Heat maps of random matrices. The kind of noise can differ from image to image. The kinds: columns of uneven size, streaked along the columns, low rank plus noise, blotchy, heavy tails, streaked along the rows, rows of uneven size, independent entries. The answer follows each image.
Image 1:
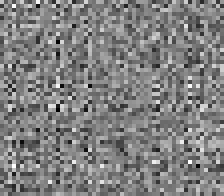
low rank plus noise
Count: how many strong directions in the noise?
three or four
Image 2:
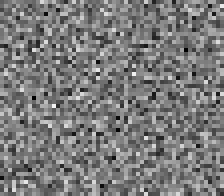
independent entries
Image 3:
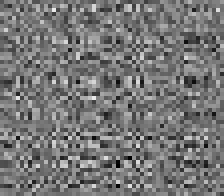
low rank plus noise
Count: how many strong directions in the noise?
one
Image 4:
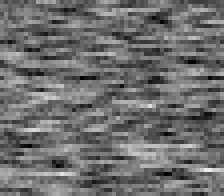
streaked along the rows
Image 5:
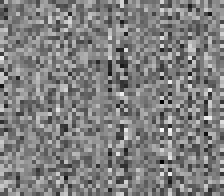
columns of uneven size
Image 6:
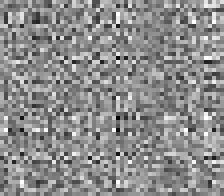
low rank plus noise
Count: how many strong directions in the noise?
two
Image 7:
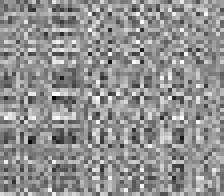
low rank plus noise
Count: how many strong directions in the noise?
one
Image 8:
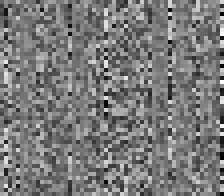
columns of uneven size
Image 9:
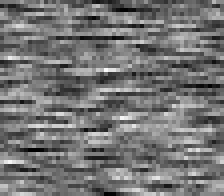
streaked along the rows
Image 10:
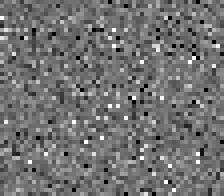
heavy tails
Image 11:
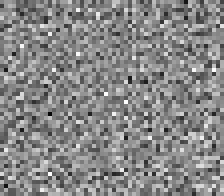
low rank plus noise
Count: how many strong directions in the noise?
five to eight
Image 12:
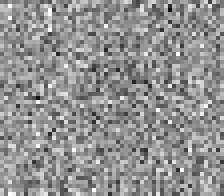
low rank plus noise
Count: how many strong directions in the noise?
five to eight
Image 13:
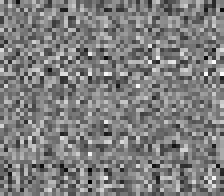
low rank plus noise
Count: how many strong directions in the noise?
two
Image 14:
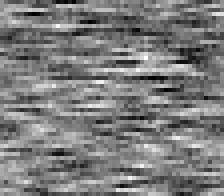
streaked along the rows
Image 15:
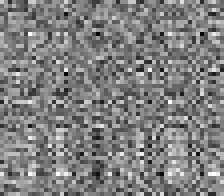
low rank plus noise
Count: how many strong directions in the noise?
two
